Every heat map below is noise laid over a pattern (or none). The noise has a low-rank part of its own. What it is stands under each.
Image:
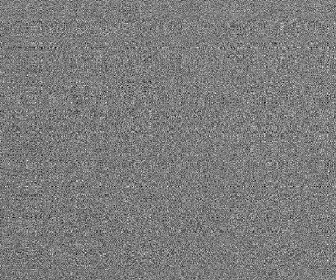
a smooth slope
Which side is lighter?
top right
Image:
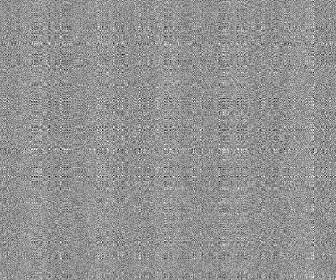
vertical stripes
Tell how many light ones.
5
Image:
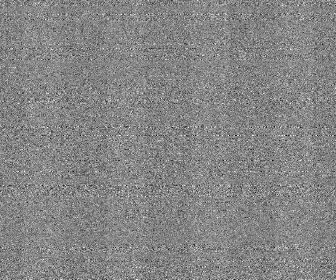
vertical stripes
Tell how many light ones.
4
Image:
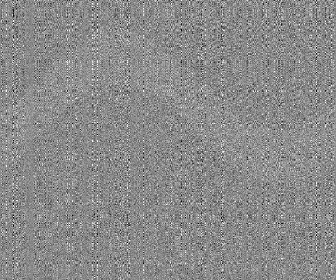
a wavy band
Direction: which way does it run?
left to right
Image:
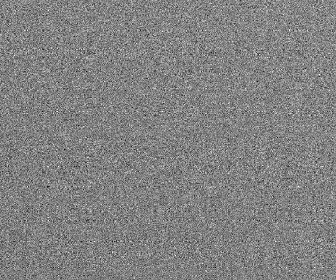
a smooth slope
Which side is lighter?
top right
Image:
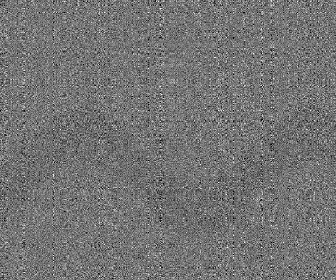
a wavy band
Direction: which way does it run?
left to right
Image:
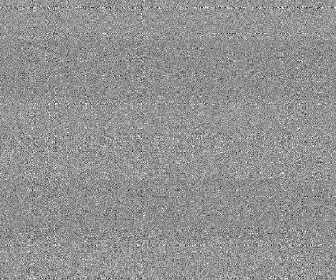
horizontal stripes
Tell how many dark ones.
2
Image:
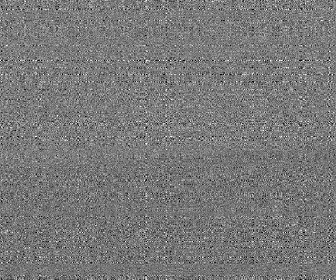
a sharp edge
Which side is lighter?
top
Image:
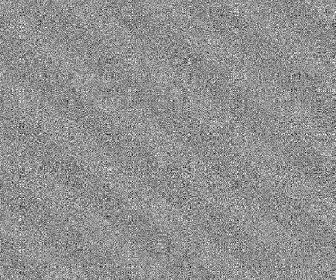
diagonal stripes
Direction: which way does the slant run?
top left to bottom right
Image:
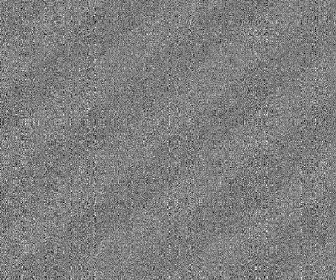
diagonal stripes
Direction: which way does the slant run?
bottom left to top right
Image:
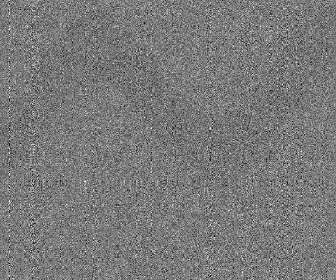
a wavy band
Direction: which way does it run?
left to right
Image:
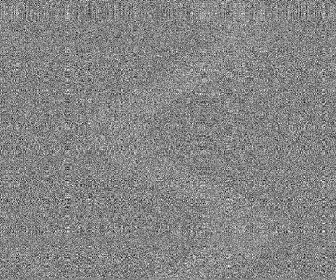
a wavy band
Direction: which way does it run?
top to bottom
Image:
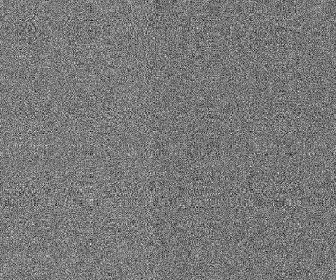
a sharp edge
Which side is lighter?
left
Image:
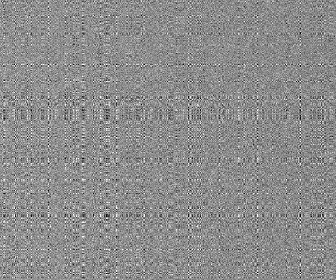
a smooth slope
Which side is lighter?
left
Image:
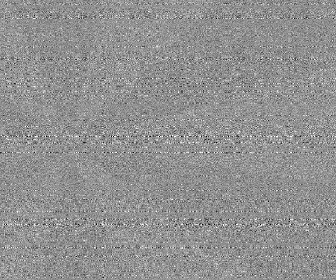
spokes from one point
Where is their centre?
middle left
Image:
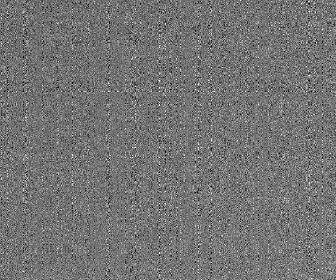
a smooth slope
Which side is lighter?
bottom right
